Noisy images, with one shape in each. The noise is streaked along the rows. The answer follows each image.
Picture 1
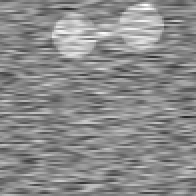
dumbbell
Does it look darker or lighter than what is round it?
lighter
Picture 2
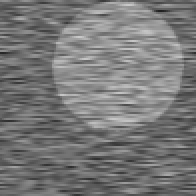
disc
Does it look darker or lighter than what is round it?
lighter
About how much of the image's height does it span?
two thirds
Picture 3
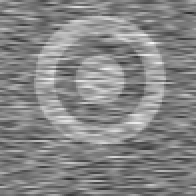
bullseye
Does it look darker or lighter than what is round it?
lighter
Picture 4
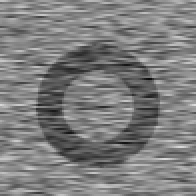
ring
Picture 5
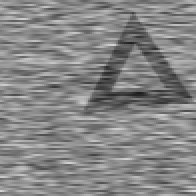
triangle frame
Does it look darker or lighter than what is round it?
darker
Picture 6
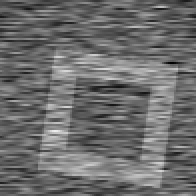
square frame
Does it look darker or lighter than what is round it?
lighter
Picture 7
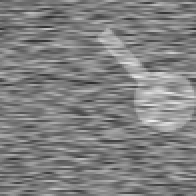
lollipop
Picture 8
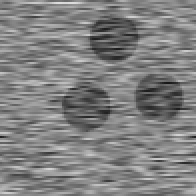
three dots
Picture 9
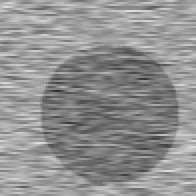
disc
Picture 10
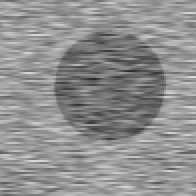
disc
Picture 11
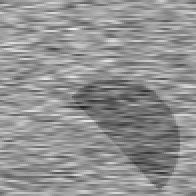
half disc
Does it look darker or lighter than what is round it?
darker
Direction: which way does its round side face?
up and right
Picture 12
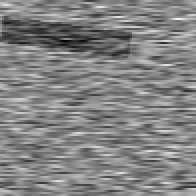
bar
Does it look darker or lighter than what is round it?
darker
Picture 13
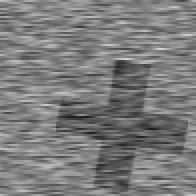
cross
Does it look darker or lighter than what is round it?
darker
